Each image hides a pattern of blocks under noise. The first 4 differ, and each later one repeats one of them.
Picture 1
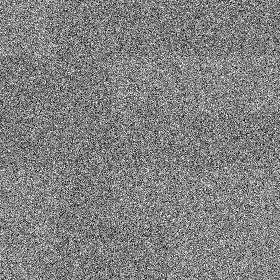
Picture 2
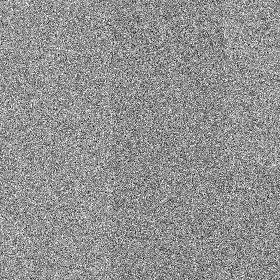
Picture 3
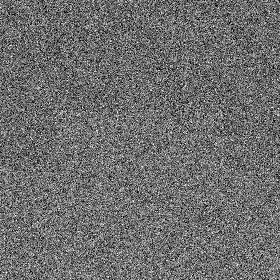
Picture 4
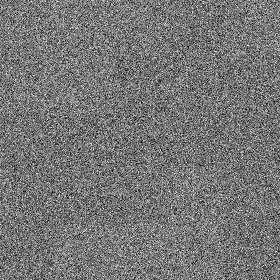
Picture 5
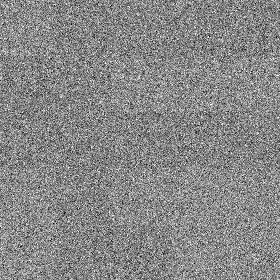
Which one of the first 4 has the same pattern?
1
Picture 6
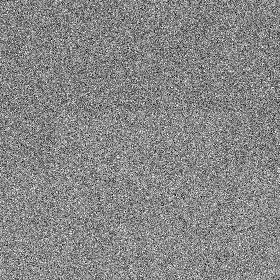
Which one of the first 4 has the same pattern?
3
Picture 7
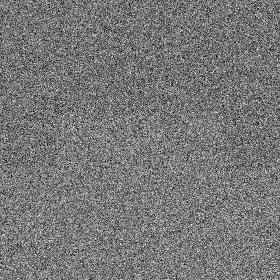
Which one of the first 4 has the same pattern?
3
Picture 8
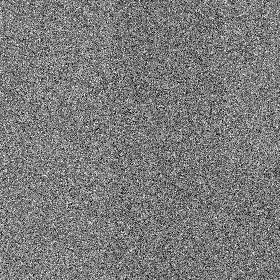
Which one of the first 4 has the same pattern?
2
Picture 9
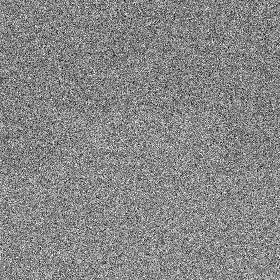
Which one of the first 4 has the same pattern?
3
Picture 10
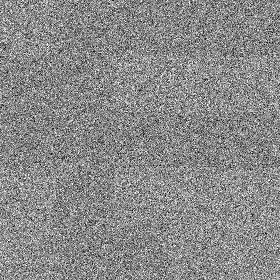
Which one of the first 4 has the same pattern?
1
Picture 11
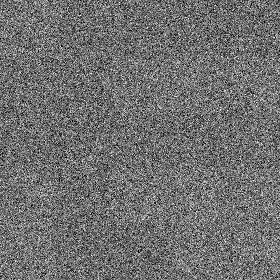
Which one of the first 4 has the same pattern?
1
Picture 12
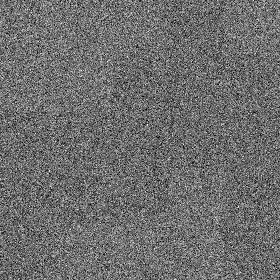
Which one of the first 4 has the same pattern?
4
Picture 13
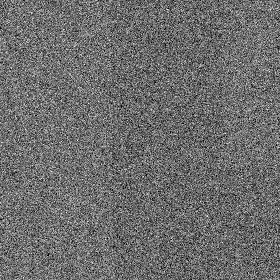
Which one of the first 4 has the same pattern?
2
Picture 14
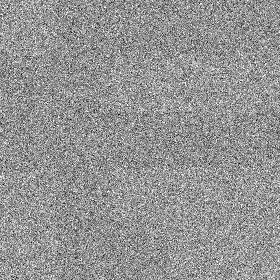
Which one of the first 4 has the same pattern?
1
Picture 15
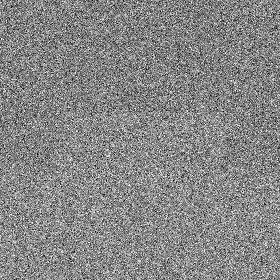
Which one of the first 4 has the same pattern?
3
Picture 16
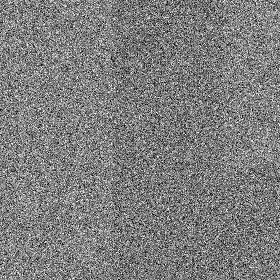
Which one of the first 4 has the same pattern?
2
